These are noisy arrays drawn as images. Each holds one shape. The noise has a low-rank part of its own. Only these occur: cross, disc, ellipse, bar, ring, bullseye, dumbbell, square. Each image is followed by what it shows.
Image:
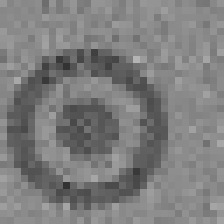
bullseye
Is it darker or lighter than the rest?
darker
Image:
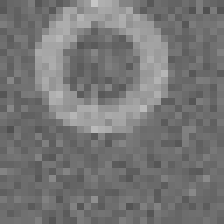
ring
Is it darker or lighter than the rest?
lighter
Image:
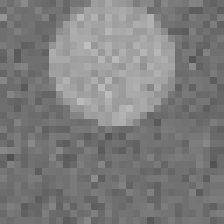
disc
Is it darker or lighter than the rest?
lighter
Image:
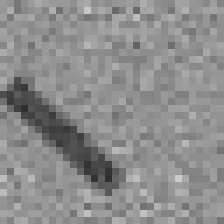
bar
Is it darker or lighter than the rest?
darker
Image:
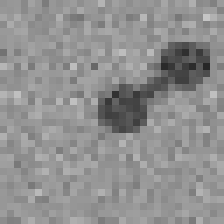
dumbbell
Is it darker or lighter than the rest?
darker
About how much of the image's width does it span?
half
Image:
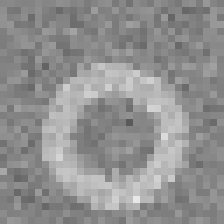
ring
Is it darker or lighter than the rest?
lighter
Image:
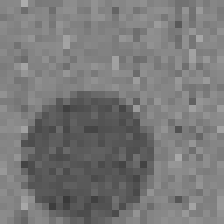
disc
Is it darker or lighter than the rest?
darker
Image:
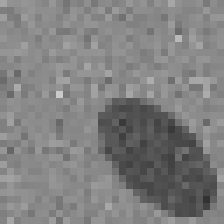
ellipse
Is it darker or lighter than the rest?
darker
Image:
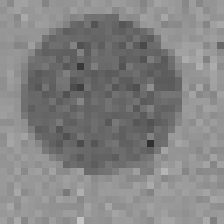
disc
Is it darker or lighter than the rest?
darker
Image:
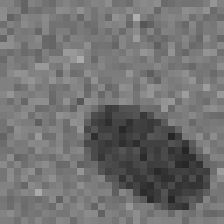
ellipse
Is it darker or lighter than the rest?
darker
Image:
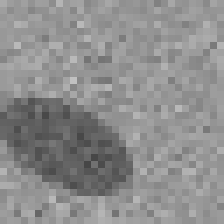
ellipse
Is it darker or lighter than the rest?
darker
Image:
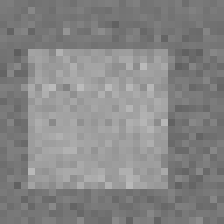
square
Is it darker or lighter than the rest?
lighter
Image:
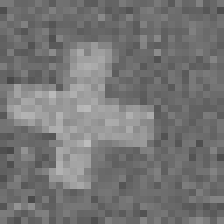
cross
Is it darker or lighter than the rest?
lighter
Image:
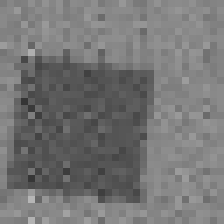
square
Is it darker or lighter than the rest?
darker
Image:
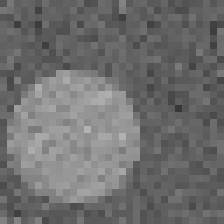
disc
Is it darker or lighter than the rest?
lighter
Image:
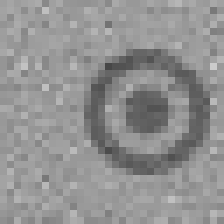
bullseye
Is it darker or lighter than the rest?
darker
